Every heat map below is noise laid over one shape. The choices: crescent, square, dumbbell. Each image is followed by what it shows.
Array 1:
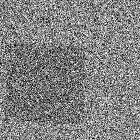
square
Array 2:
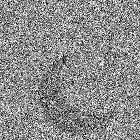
crescent
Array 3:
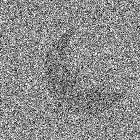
crescent
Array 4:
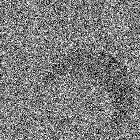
crescent
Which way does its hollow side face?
down and left
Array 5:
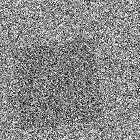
square
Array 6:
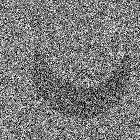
crescent
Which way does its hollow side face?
up
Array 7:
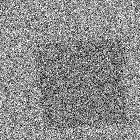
square
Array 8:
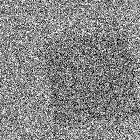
square
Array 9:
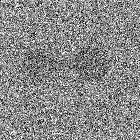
dumbbell
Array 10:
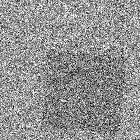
square
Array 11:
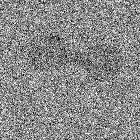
dumbbell
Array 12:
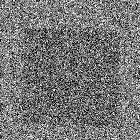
square
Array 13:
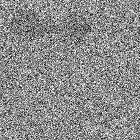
dumbbell
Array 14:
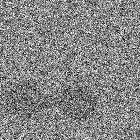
dumbbell
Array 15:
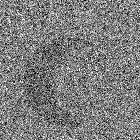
crescent
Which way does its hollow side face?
right
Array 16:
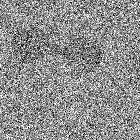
dumbbell
